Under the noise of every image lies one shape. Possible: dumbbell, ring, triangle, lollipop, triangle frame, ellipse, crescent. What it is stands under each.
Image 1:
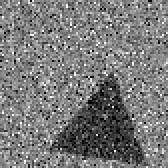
triangle
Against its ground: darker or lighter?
darker
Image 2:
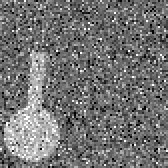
lollipop
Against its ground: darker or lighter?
lighter
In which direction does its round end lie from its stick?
down
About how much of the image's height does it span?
two thirds
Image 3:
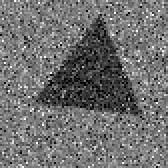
triangle
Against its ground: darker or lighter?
darker
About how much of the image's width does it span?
two thirds
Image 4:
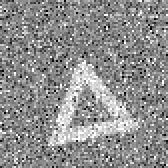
triangle frame
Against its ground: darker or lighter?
lighter
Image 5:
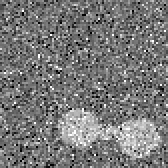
dumbbell
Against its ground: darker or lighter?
lighter
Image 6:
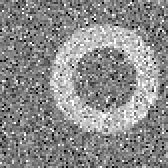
ring
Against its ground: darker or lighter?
lighter
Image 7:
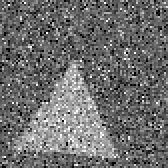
triangle
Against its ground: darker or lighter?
lighter
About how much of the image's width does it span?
two thirds
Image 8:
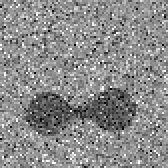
dumbbell
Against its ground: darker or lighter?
darker
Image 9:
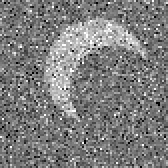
crescent
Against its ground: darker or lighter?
lighter
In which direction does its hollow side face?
down and right
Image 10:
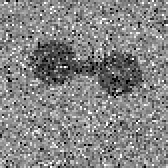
dumbbell
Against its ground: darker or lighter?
darker
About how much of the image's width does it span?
two thirds
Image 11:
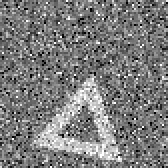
triangle frame
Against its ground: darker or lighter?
lighter
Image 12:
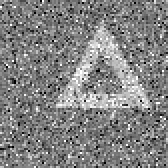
triangle frame
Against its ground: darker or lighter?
lighter
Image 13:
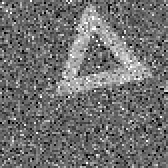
triangle frame
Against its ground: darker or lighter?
lighter
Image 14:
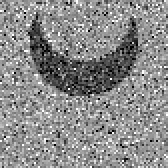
crescent
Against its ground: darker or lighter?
darker
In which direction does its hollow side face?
up
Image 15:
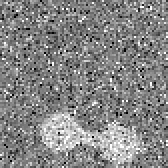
dumbbell
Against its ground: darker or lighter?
lighter
